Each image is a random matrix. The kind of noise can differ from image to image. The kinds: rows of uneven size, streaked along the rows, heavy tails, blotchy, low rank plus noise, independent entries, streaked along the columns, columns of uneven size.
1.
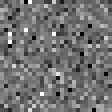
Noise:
heavy tails
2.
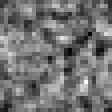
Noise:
blotchy
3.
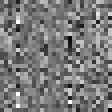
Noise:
columns of uneven size
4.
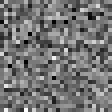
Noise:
independent entries
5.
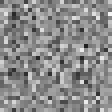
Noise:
low rank plus noise
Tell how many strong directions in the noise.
three or four
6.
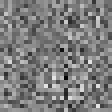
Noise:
low rank plus noise
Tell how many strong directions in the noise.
three or four
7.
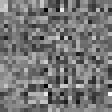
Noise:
low rank plus noise
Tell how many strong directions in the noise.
two
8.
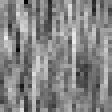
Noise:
streaked along the columns
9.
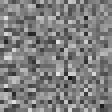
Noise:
low rank plus noise
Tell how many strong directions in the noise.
two
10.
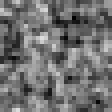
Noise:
blotchy
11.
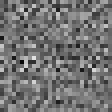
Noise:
low rank plus noise
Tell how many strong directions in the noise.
two
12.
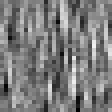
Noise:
streaked along the columns
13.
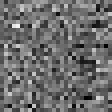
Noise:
low rank plus noise
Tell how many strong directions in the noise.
three or four
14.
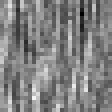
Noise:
streaked along the columns
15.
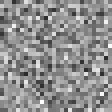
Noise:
independent entries
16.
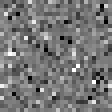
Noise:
heavy tails
